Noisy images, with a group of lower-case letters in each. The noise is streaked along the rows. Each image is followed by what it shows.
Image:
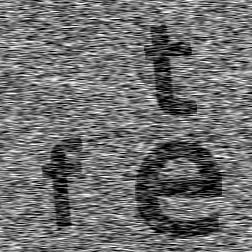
top right: t; bottom left: f; bottom right: e
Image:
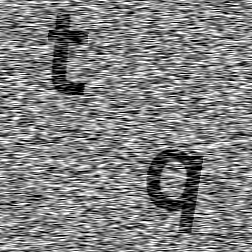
top left: t; bottom right: q
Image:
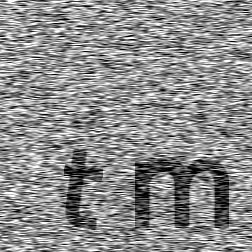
bottom left: t; bottom right: m
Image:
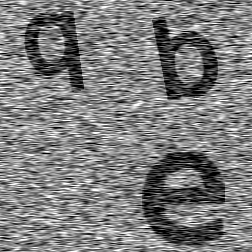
top left: q; top right: b; bottom right: e
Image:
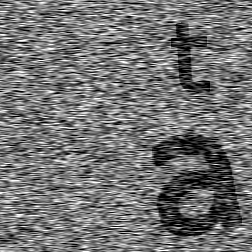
top right: t; bottom right: a
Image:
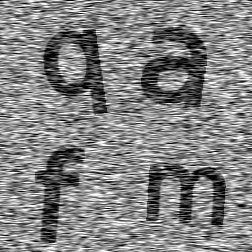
top left: q; top right: a; bottom left: f; bottom right: m
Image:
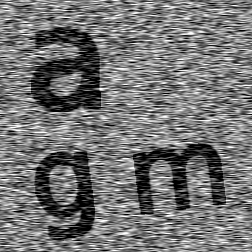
top left: a; bottom left: g; bottom right: m
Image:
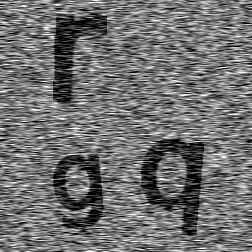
top left: r; bottom left: g; bottom right: q
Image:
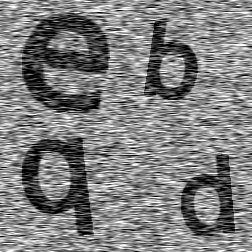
top left: e; top right: b; bottom left: q; bottom right: d
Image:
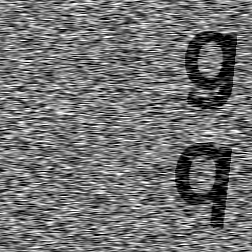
top right: g; bottom right: q
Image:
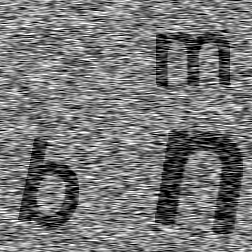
top right: m; bottom left: b; bottom right: n
